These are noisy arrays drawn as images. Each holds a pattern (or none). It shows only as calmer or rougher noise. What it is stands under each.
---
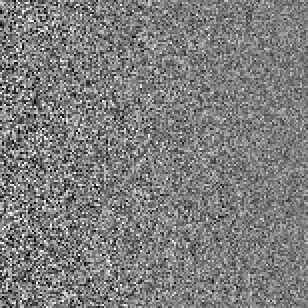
a smooth slope
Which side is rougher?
left
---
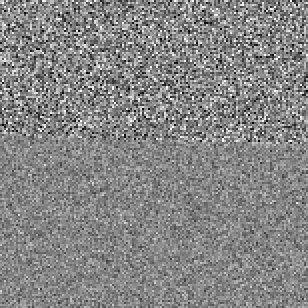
a sharp edge
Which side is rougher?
top
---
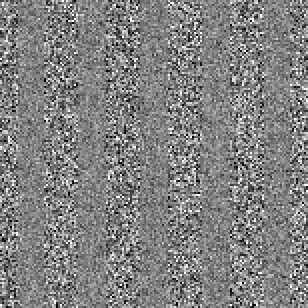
vertical stripes
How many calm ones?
5
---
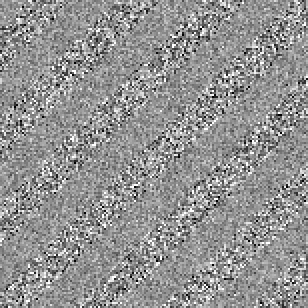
diagonal stripes
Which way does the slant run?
bottom left to top right
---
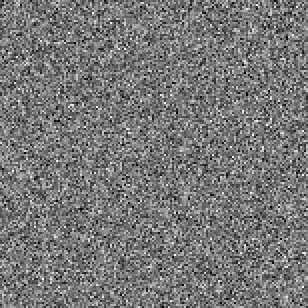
only noise
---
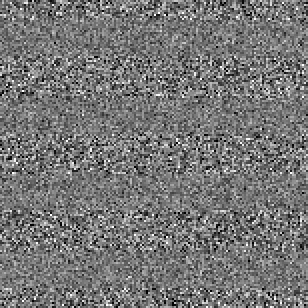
horizontal stripes
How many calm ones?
4
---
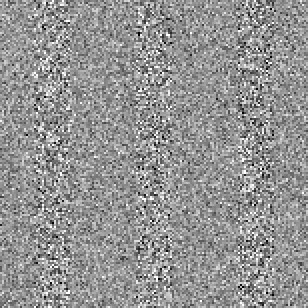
vertical stripes
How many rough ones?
3
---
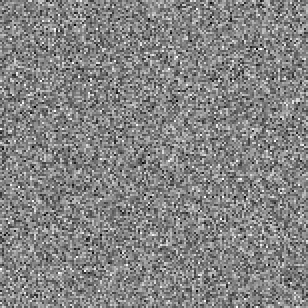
only noise
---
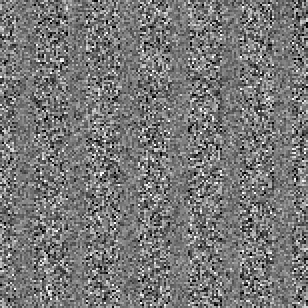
vertical stripes
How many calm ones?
6
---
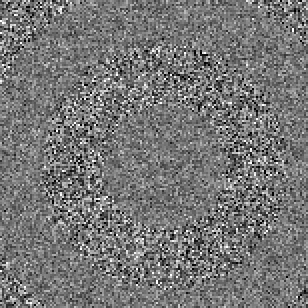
rings round one point
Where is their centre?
centre
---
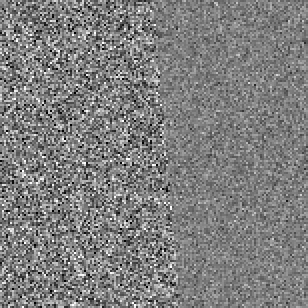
a sharp edge
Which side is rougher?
left
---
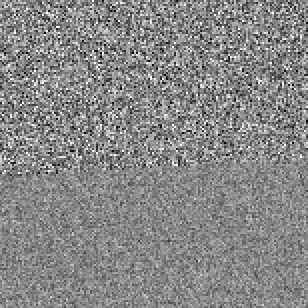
a sharp edge
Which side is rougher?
top
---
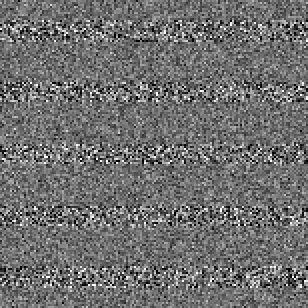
horizontal stripes
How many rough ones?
5
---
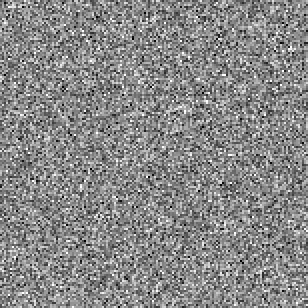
only noise
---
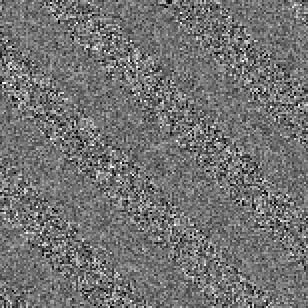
diagonal stripes
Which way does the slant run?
top left to bottom right
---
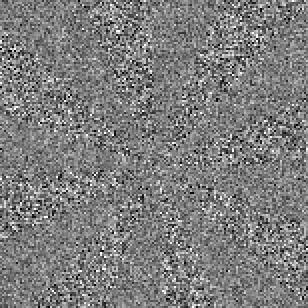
spokes from one point
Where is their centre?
centre
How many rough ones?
8
